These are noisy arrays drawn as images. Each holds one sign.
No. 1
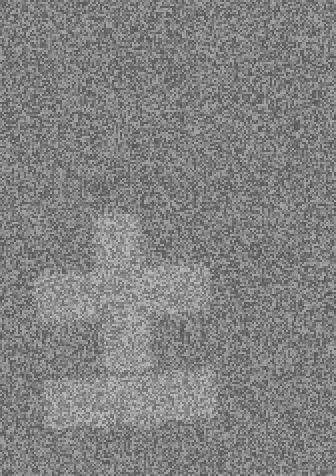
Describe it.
light plus-minus sign
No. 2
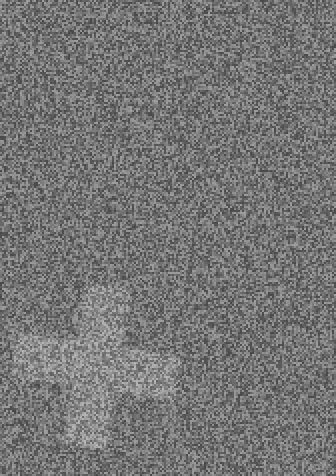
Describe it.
light plus sign
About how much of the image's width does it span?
half
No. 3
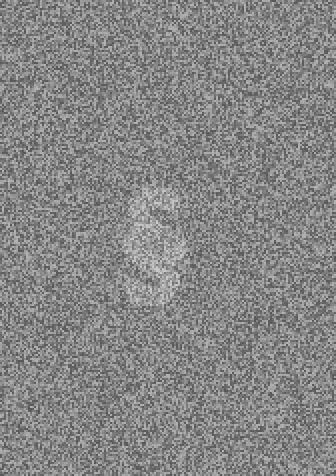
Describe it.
light section sign, centre
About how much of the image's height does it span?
a quarter
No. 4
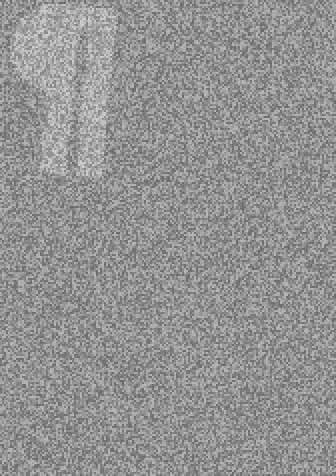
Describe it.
light pilcrow, top left
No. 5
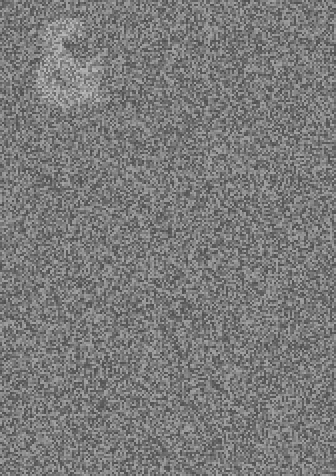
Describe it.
light ampersand, top left
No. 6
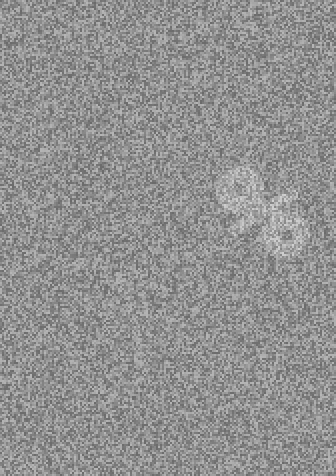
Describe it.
light percent sign, middle right
